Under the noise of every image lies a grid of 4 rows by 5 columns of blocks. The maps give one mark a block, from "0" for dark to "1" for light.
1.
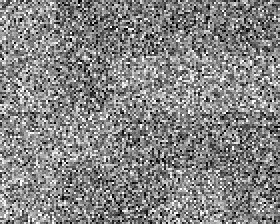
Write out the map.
1 0 0 0 0
1 0 1 1 1
1 1 0 0 0
1 0 0 1 0
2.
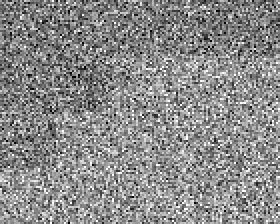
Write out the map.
0 0 0 0 0
0 0 1 1 1
0 1 1 1 1
1 1 1 1 1
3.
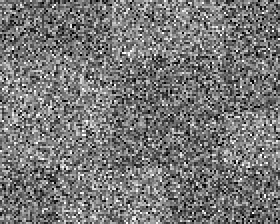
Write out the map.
0 0 1 1 0
1 1 0 0 0
1 1 0 0 1
0 1 1 0 0
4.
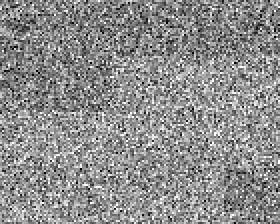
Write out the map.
0 0 0 0 0
0 0 1 1 1
1 1 1 1 1
1 1 1 1 0
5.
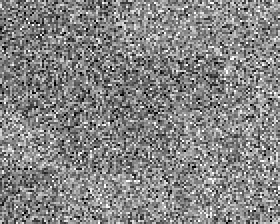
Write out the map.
0 0 1 1 1
0 0 0 0 1
1 0 0 1 1
0 1 1 1 1
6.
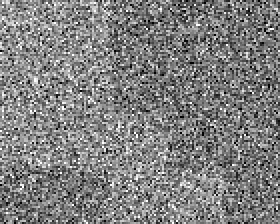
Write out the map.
1 1 0 0 0
1 1 0 0 0
1 1 1 0 0
0 0 1 1 0
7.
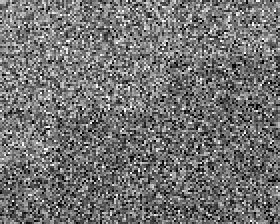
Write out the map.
1 1 1 1 1
1 1 1 0 0
1 0 0 0 0
0 0 0 0 0
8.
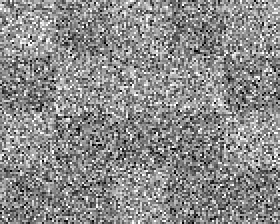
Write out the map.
1 0 1 0 1
0 1 1 1 0
1 0 0 0 1
0 0 1 0 0
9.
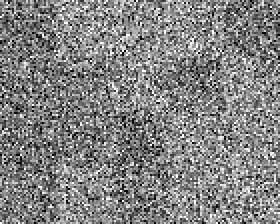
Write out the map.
0 1 1 1 0
0 0 1 0 1
0 0 0 1 1
0 1 0 1 1
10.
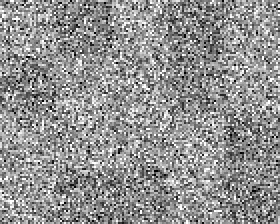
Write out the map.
1 0 1 0 1
0 1 1 0 1
1 1 1 1 0
1 0 0 1 0
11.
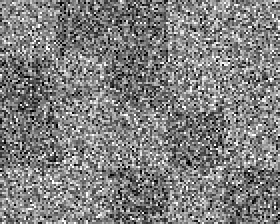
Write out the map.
1 0 0 1 1
0 1 0 1 1
0 1 1 0 1
1 1 0 1 0
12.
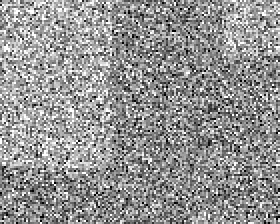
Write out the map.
1 1 0 0 1
1 1 0 0 0
1 1 0 0 0
0 0 0 0 0
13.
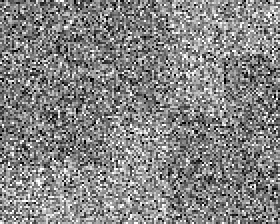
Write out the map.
0 0 0 1 1
0 0 0 1 0
0 0 1 0 0
1 1 1 0 0
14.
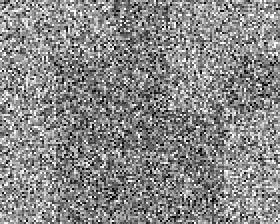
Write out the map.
1 1 0 1 1
1 0 0 1 0
1 0 0 0 1
1 0 0 0 1
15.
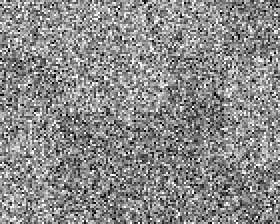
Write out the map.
1 1 1 1 0
0 1 1 0 1
1 0 0 0 1
1 0 0 0 0
